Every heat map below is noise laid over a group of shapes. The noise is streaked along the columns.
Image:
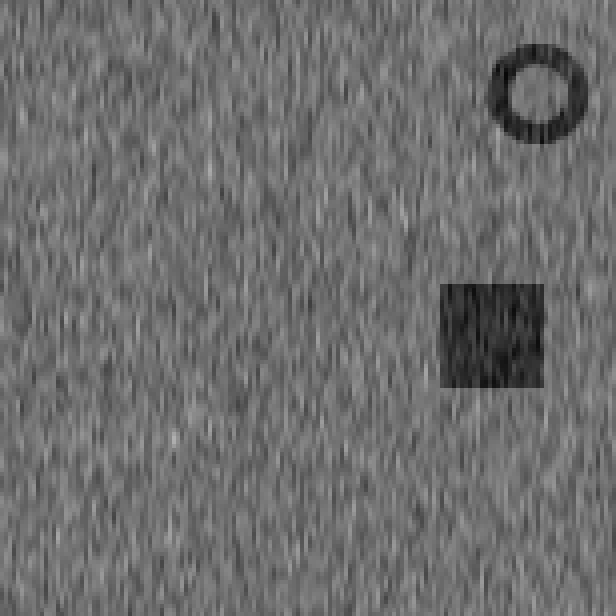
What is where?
top right: dark ring; middle right: dark square
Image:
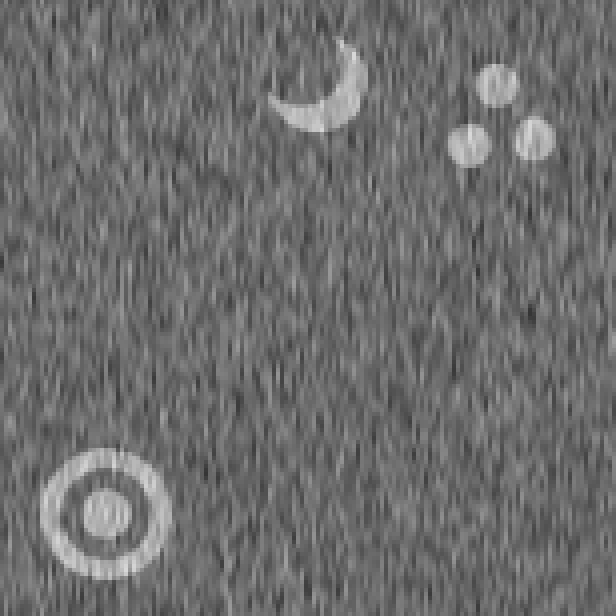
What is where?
top middle: light crescent; top right: light three dots; bottom left: light bullseye
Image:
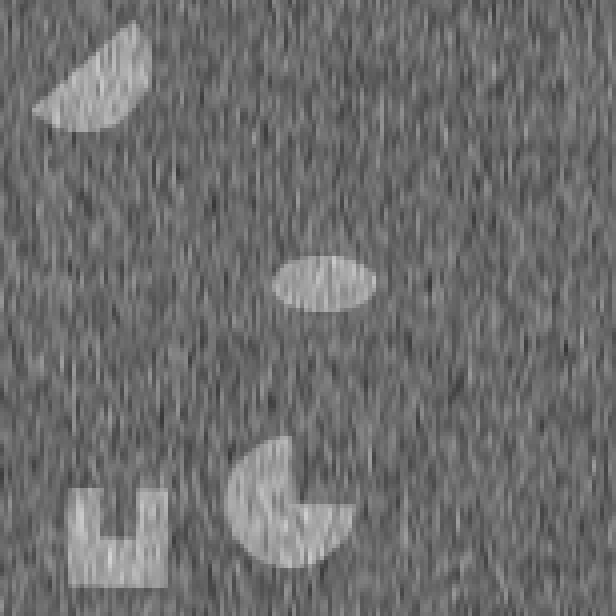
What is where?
top left: light half disc; centre: light ellipse; bottom left: light square with a notch; bottom middle: light disc with a wedge cut out
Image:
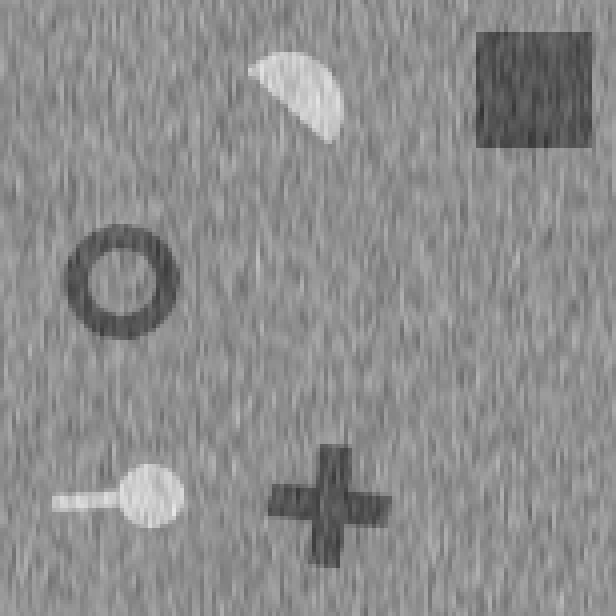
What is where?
top middle: light half disc; top right: dark square; middle left: dark ring; bottom left: light lollipop; bottom middle: dark cross
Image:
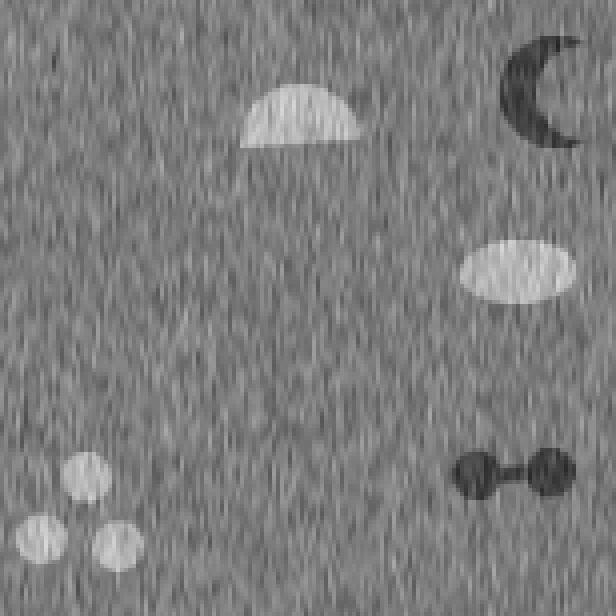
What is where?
top middle: light half disc; top right: dark crescent; middle right: light ellipse; bottom left: light three dots; bottom right: dark dumbbell
